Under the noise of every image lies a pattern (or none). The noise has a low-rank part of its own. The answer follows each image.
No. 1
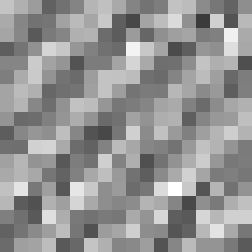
diagonal stripes
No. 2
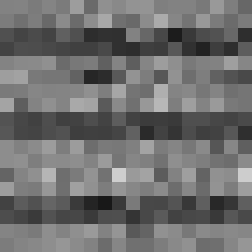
horizontal stripes
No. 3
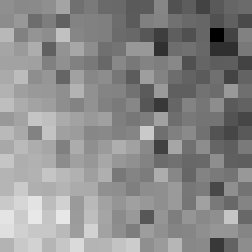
a smooth slope
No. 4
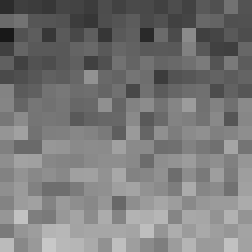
a smooth slope
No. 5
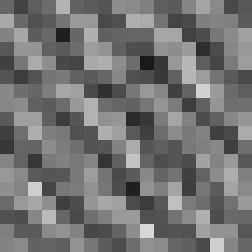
diagonal stripes
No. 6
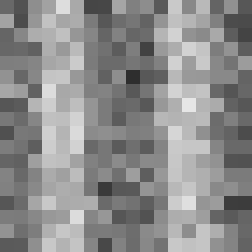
vertical stripes
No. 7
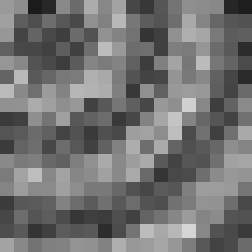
rings round one point
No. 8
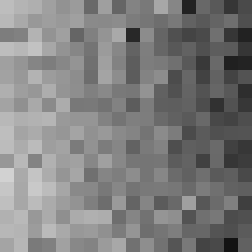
a smooth slope
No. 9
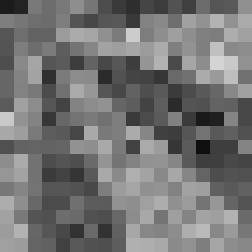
spokes from one point
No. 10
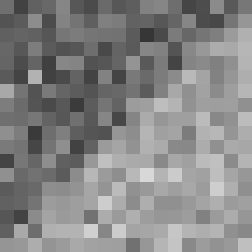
a sharp edge
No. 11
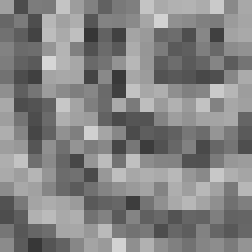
rings round one point
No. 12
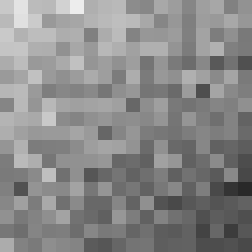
a smooth slope
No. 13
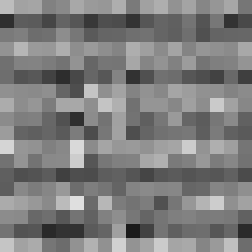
horizontal stripes
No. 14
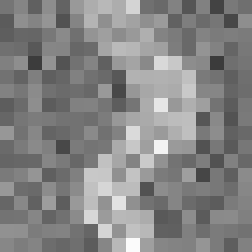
a wavy band
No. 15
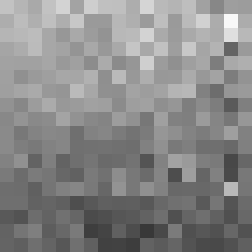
a smooth slope
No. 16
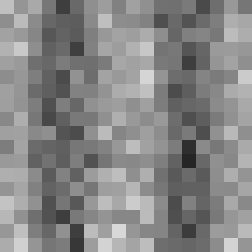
vertical stripes
